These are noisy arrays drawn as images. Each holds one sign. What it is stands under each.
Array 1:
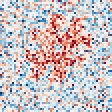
hash sign
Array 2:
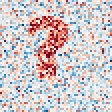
question mark
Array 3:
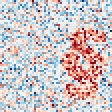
section sign
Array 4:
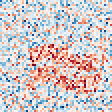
approximately sign
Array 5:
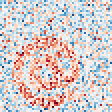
at sign
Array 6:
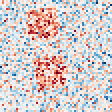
colon
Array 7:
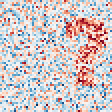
question mark
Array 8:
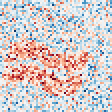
approximately sign
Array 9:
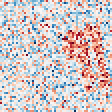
pilcrow
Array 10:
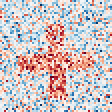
plus sign
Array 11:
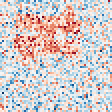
not-equal sign
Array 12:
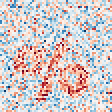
percent sign
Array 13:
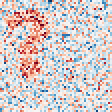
question mark
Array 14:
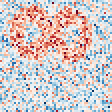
infinity sign
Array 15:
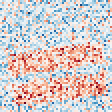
equals sign
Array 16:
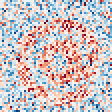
at sign
